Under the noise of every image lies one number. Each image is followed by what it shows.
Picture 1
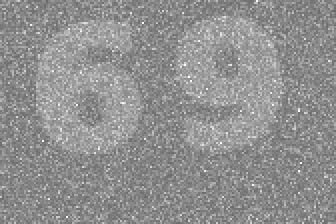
69
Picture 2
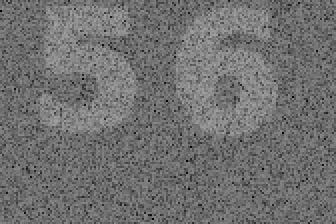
56
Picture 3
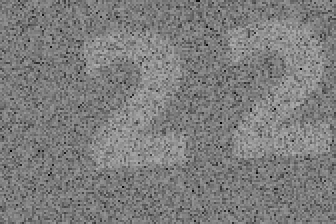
22
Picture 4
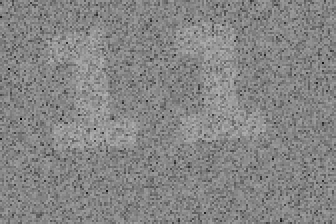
11
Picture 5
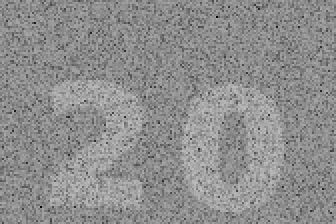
20
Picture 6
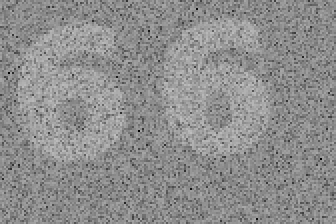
66
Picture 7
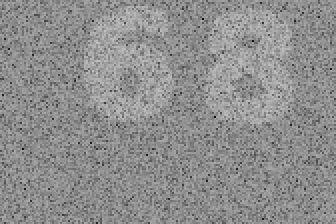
68
